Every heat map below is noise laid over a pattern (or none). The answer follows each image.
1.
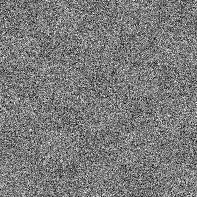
a checkerboard
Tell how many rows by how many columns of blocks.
6 by 5
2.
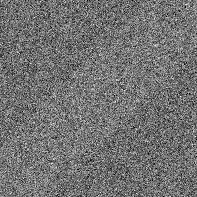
a diagonal band
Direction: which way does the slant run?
bottom left to top right
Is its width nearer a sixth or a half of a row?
a half
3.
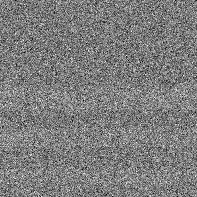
bands of rows
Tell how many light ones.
3
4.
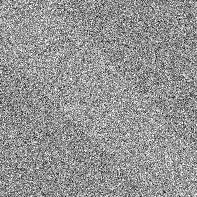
a diagonal band
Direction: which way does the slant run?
top left to bottom right
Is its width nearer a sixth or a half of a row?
a half
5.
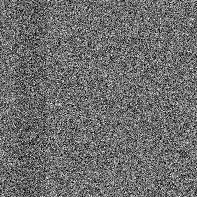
one band of columns
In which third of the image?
left
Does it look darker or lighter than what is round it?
darker
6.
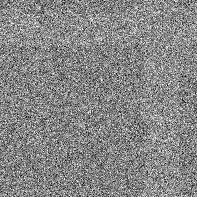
bands of rows crossing bands of columns
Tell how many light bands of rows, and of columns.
1 and 1
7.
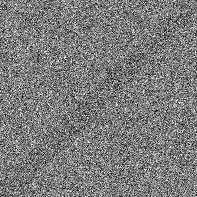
a diagonal band
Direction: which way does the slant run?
bottom left to top right
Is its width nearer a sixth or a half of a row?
a sixth
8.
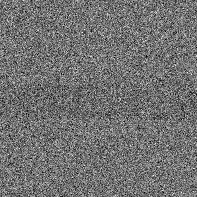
one band of rows
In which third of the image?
middle
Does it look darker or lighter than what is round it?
darker
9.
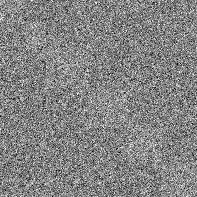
blocks along the diagonal
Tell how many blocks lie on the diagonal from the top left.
6
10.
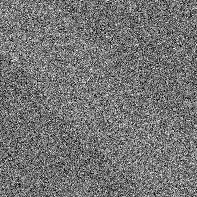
a diagonal band
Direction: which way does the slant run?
top left to bottom right
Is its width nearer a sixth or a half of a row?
a half
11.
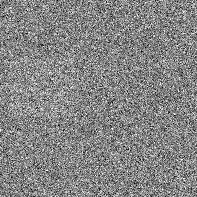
one block
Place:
middle left
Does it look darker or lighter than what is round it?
lighter
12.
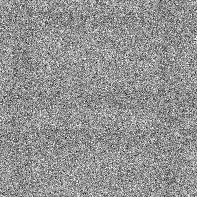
bands of rows crossing bands of columns
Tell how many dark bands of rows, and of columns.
3 and 2
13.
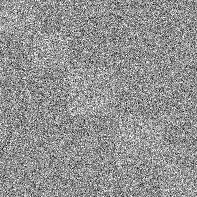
blocks along the diagonal
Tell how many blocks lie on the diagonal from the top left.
5
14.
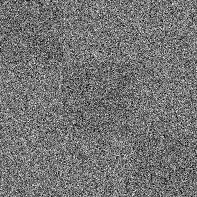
blocks along the diagonal
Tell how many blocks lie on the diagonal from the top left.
3
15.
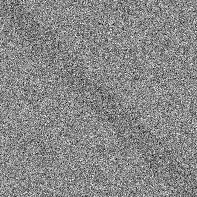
a diagonal band
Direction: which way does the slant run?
top left to bottom right
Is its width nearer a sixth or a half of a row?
a sixth
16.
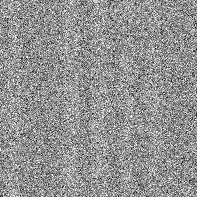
bands of columns
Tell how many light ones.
5
